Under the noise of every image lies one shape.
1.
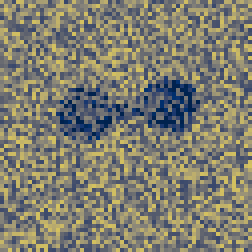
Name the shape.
dumbbell
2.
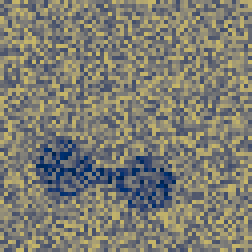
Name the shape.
dumbbell
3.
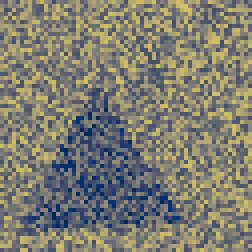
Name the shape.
triangle
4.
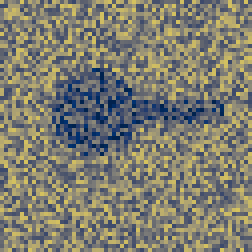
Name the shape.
lollipop
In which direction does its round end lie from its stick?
left
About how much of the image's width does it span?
two thirds
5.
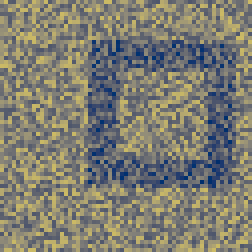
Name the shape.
square frame
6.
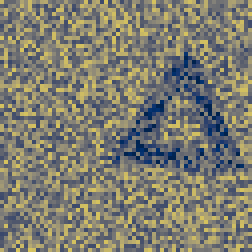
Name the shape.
triangle frame
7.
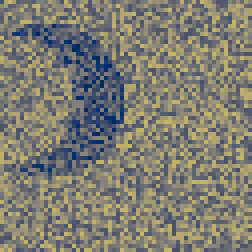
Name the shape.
crescent
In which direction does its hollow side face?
left
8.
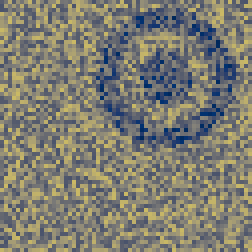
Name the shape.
bullseye
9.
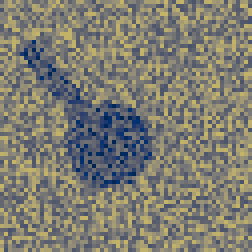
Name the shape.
lollipop
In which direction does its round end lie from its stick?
down and right
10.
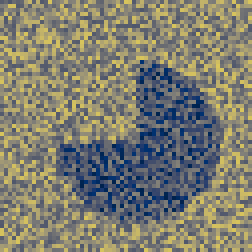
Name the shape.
disc with a wedge cut out
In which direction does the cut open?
up and left
